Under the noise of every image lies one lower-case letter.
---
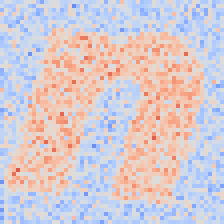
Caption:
red n
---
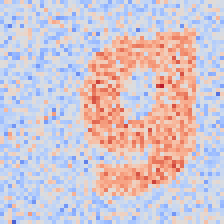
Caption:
red g
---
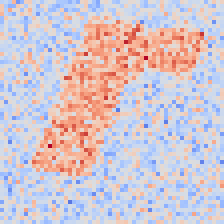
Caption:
red r
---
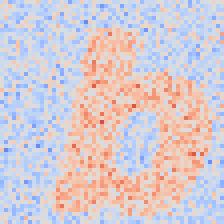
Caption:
red b
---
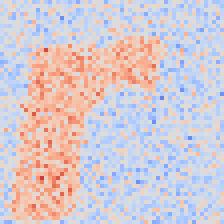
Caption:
red r
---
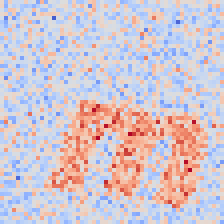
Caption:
red m
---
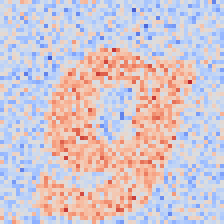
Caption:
red g
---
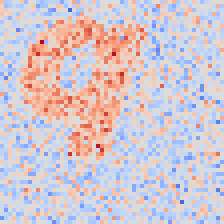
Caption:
red q
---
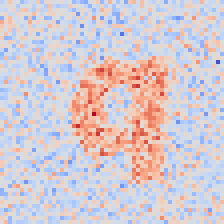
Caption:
red q
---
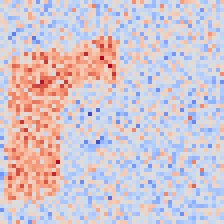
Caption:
red r
